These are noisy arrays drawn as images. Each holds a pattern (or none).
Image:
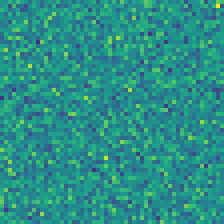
only noise
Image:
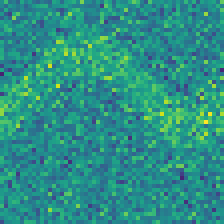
a wavy band
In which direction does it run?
left to right
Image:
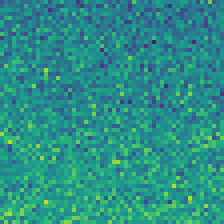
a smooth slope
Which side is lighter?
bottom
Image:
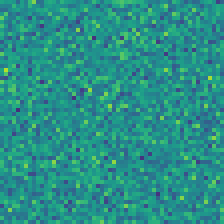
only noise
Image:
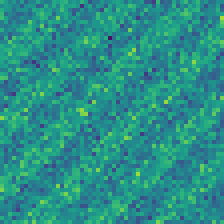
diagonal stripes
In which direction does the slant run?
bottom left to top right
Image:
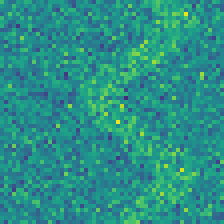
a wavy band
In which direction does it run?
top to bottom
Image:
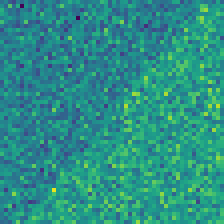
a sharp edge
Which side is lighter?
bottom right
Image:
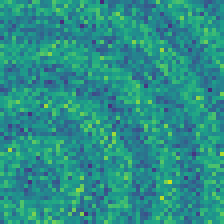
rings round one point
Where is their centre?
bottom left
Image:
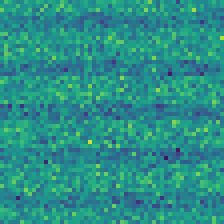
horizontal stripes
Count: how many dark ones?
5
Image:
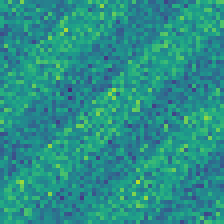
diagonal stripes
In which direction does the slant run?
bottom left to top right
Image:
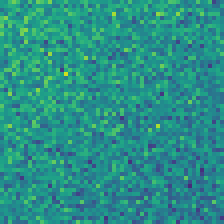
a smooth slope
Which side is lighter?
top left
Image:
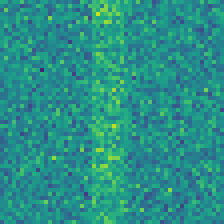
one vertical stripe
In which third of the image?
middle
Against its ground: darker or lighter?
lighter
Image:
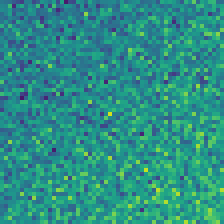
a smooth slope
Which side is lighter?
bottom right
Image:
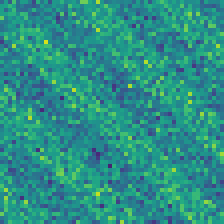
diagonal stripes
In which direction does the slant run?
top left to bottom right
